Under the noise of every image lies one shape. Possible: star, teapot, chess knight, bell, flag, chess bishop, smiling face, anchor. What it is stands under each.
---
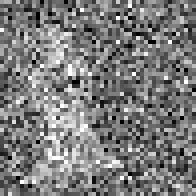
chess bishop
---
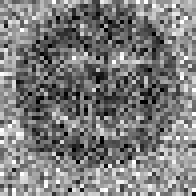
smiling face
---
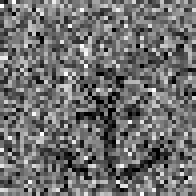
anchor
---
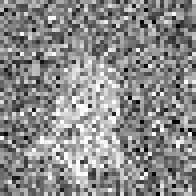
bell
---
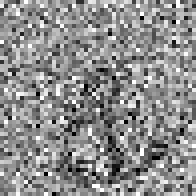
anchor
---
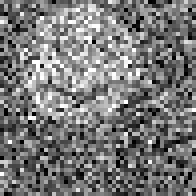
smiling face
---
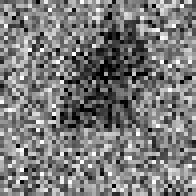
chess knight
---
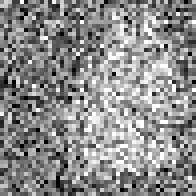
chess knight
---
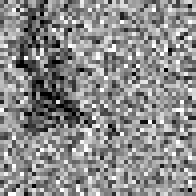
chess bishop
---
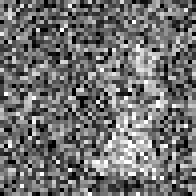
chess bishop
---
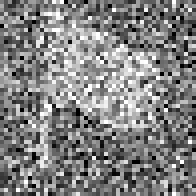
flag
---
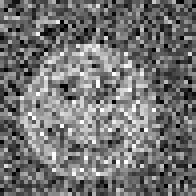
smiling face
